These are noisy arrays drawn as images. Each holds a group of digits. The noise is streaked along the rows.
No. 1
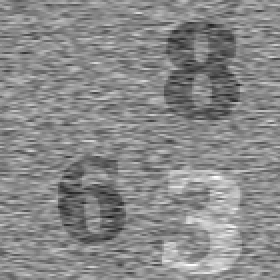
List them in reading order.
top right: dark 8; bottom left: dark 6; bottom right: light 3
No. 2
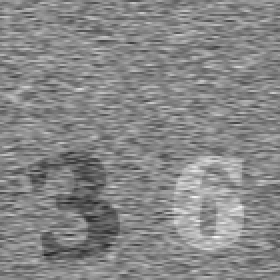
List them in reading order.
bottom left: dark 3; bottom right: light 6
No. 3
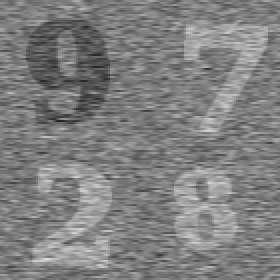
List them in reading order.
top left: dark 9; top right: light 7; bottom left: light 2; bottom right: light 8
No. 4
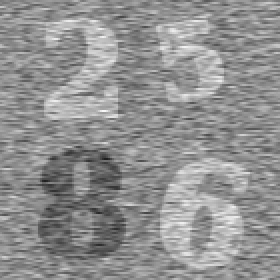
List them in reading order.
top left: light 2; top right: light 5; bottom left: dark 8; bottom right: light 6
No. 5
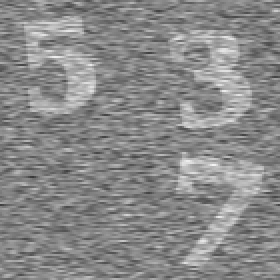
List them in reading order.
top left: light 5; top right: light 3; bottom right: light 7
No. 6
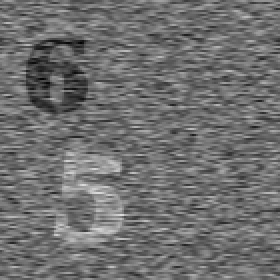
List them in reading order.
top left: dark 6; bottom left: light 5
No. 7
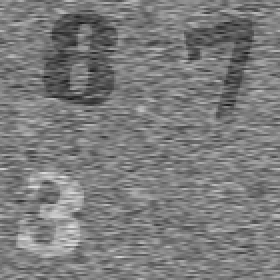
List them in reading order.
top left: dark 8; top right: dark 7; bottom left: light 3
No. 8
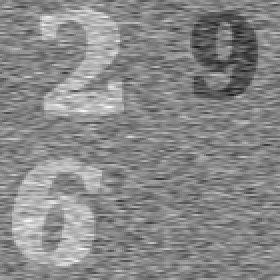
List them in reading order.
top left: light 2; top right: dark 9; bottom left: light 6
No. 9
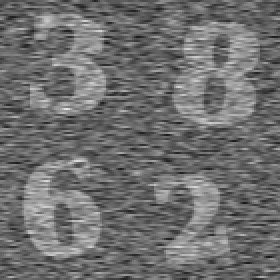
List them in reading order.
top left: light 3; top right: light 8; bottom left: light 6; bottom right: light 2
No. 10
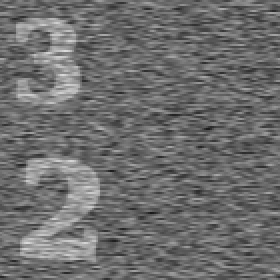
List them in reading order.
top left: light 3; bottom left: light 2
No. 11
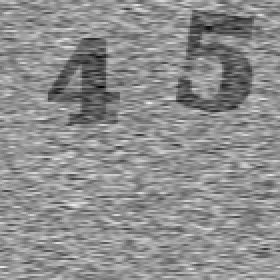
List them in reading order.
top left: dark 4; top right: dark 5
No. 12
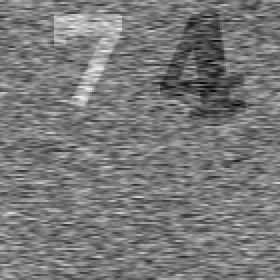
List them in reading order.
top left: light 7; top right: dark 4
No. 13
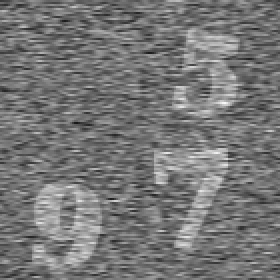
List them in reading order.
top right: light 5; bottom left: light 9; bottom right: light 7
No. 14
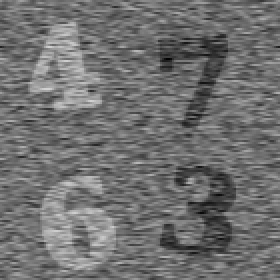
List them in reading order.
top left: light 4; top right: dark 7; bottom left: light 6; bottom right: dark 3
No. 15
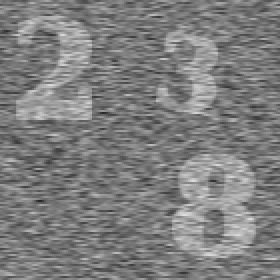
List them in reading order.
top left: light 2; top right: light 3; bottom right: light 8
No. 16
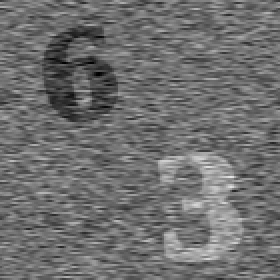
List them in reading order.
top left: dark 6; bottom right: light 3
